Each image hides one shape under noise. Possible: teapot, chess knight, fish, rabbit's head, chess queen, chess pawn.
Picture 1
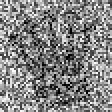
chess queen
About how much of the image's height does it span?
nearly all
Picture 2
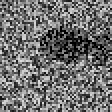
fish
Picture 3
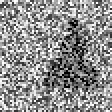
chess pawn
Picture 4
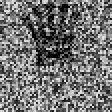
chess queen
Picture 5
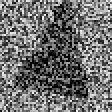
chess pawn
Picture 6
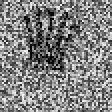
chess queen
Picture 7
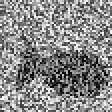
fish
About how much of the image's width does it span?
nearly all
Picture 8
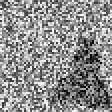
chess pawn
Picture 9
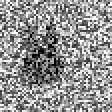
rabbit's head
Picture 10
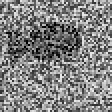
fish
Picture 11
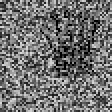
chess queen
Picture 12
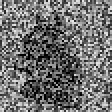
chess knight
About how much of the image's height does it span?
nearly all
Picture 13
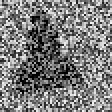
chess pawn
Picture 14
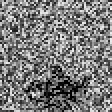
teapot
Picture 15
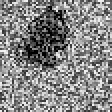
chess knight
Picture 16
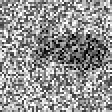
fish
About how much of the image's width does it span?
two thirds
